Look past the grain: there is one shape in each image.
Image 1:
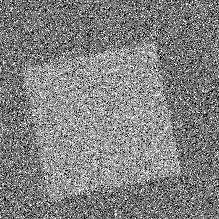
light square
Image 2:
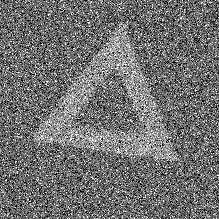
light triangle frame
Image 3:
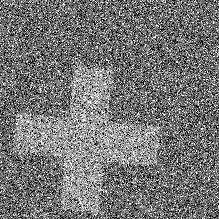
light cross
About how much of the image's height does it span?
two thirds
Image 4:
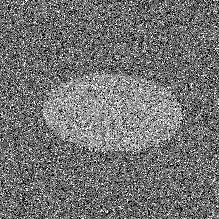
light ellipse
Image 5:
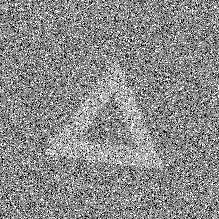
light triangle frame
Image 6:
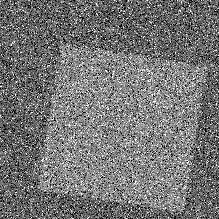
light square
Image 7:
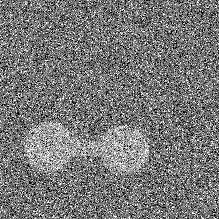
light dumbbell
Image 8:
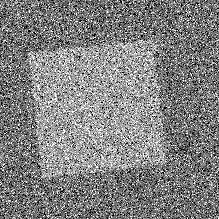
light square
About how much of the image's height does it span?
two thirds
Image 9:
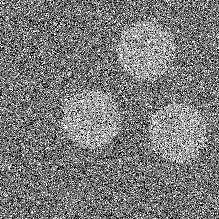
light three dots
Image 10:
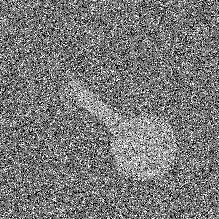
light lollipop
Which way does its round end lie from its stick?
down and right
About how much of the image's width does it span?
half
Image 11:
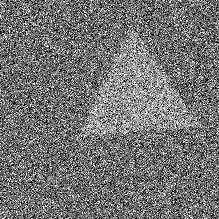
light triangle
